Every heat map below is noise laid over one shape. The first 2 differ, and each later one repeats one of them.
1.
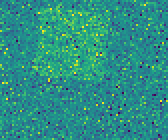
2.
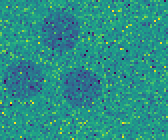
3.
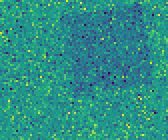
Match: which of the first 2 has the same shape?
1
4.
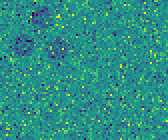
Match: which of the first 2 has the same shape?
2
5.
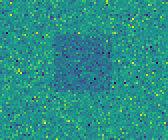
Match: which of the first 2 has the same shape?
1
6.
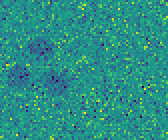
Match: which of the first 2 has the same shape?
2
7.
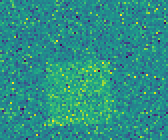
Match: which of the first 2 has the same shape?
1
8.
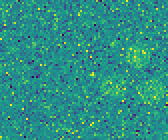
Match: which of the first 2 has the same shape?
2
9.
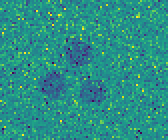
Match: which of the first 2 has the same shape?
2
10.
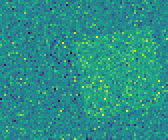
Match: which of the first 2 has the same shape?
1
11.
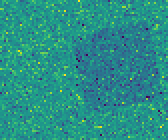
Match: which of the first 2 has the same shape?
1
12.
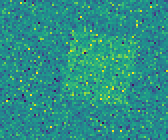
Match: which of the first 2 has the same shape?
1
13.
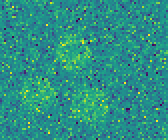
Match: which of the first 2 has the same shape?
2
